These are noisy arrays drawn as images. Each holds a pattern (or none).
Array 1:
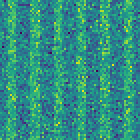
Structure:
vertical stripes
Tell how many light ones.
6
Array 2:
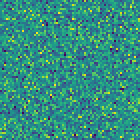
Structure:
only noise
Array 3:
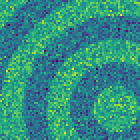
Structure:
rings round one point
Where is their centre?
bottom right
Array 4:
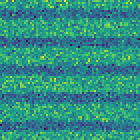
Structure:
horizontal stripes
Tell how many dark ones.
5
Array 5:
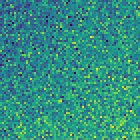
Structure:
a smooth slope
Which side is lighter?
bottom right
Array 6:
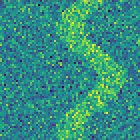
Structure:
a wavy band
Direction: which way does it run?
top to bottom
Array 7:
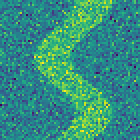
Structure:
a wavy band
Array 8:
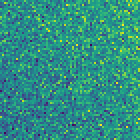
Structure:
a smooth slope
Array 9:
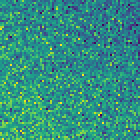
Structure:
a smooth slope
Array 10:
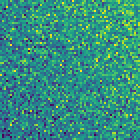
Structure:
a smooth slope
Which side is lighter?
top right
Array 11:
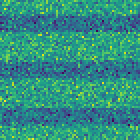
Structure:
horizontal stripes
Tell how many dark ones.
3
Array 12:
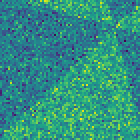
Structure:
spokes from one point
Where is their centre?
top right
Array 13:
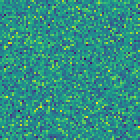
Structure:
only noise
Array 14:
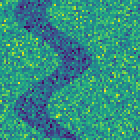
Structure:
a wavy band
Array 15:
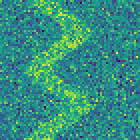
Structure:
a wavy band
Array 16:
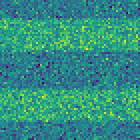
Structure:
horizontal stripes
